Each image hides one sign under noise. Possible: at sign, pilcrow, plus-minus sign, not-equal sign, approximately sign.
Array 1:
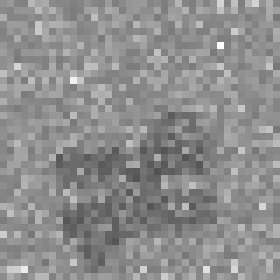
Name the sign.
not-equal sign
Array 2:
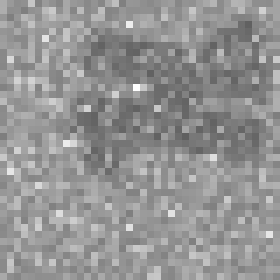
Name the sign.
not-equal sign
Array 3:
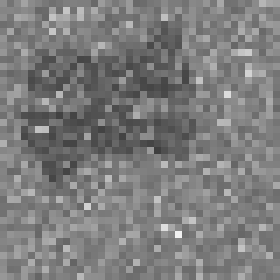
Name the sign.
not-equal sign
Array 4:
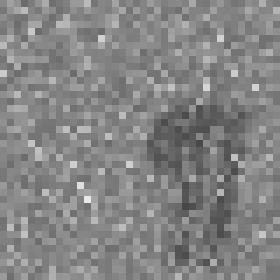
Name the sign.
pilcrow
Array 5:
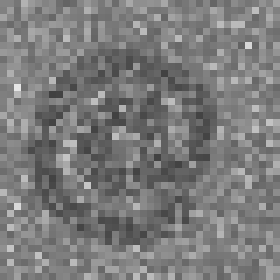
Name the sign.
at sign
